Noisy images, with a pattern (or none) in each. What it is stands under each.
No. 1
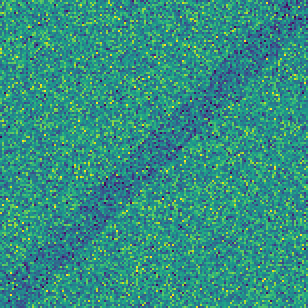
a diagonal band
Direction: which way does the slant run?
bottom left to top right
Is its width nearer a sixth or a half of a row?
a sixth
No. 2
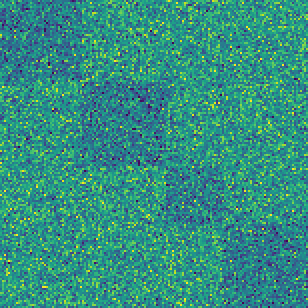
blocks along the diagonal
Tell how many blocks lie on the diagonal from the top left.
4
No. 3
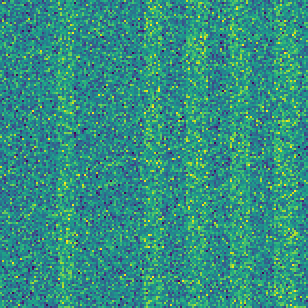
bands of columns
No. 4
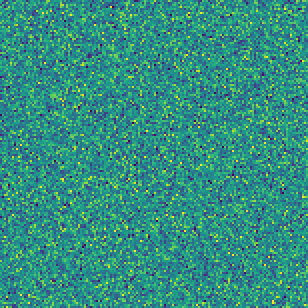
only noise
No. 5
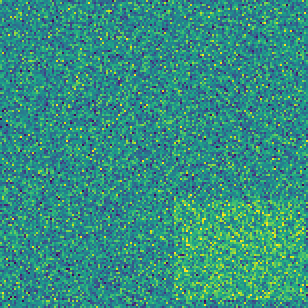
one block
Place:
bottom right
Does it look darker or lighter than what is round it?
lighter
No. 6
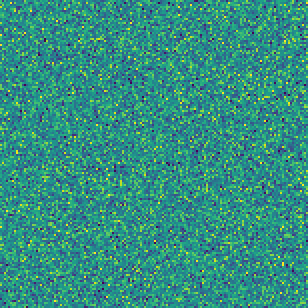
only noise
